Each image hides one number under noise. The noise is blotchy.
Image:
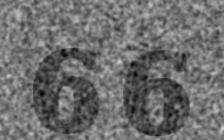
66
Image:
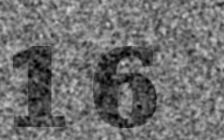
16
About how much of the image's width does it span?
two thirds
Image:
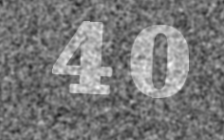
40
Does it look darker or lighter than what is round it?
lighter
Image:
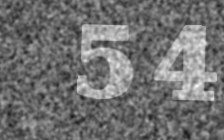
54
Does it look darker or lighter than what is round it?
lighter
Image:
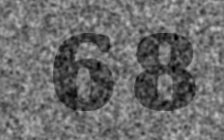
68
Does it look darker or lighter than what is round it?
darker
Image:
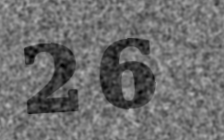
26
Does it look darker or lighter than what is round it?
darker
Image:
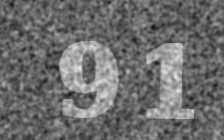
91
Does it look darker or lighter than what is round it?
lighter
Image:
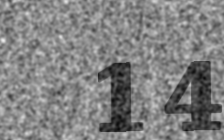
14
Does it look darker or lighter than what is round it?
darker
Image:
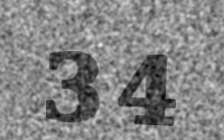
34
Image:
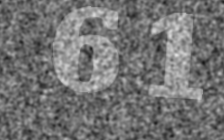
61
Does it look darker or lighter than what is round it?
lighter
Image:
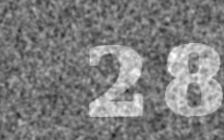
28
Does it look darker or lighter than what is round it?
lighter
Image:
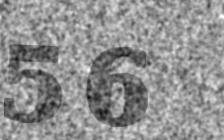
56
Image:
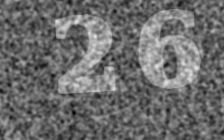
26
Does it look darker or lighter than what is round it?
lighter
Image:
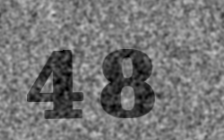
48
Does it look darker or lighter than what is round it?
darker
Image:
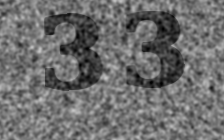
33
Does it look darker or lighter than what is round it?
darker
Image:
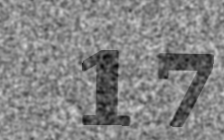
17
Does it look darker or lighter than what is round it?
darker
